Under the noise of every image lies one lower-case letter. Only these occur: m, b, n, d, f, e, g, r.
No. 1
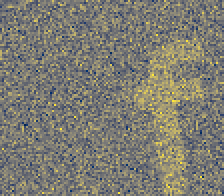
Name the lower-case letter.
f
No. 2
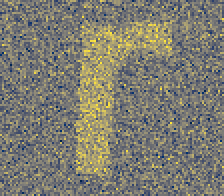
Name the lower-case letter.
r
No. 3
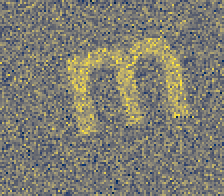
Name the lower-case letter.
m
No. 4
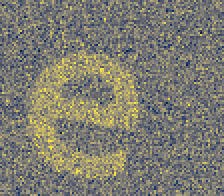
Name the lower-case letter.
e
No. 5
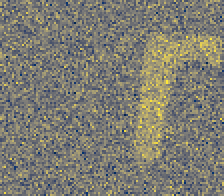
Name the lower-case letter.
r
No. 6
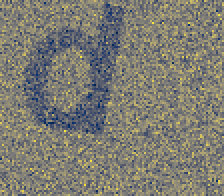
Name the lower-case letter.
d
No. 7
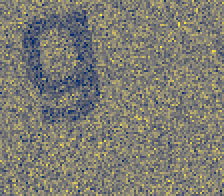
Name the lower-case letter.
g
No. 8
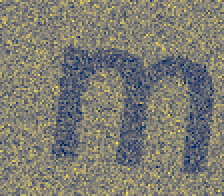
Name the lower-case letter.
m
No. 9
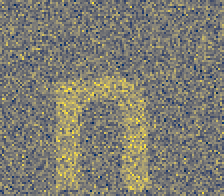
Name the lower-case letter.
n
